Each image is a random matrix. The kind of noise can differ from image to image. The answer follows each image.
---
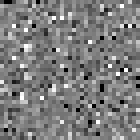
heavy tails
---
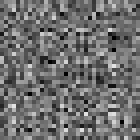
low rank plus noise
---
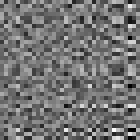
low rank plus noise
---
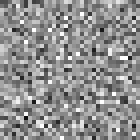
low rank plus noise
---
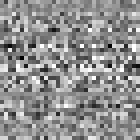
rows of uneven size
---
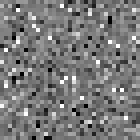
heavy tails
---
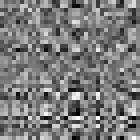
low rank plus noise
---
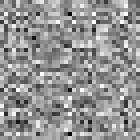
low rank plus noise
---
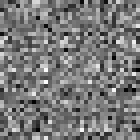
low rank plus noise
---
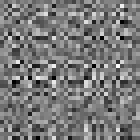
low rank plus noise
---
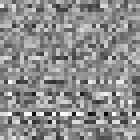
rows of uneven size
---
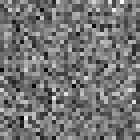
independent entries
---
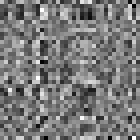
low rank plus noise
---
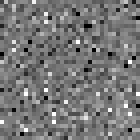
heavy tails
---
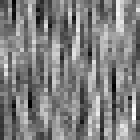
streaked along the columns
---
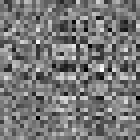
low rank plus noise
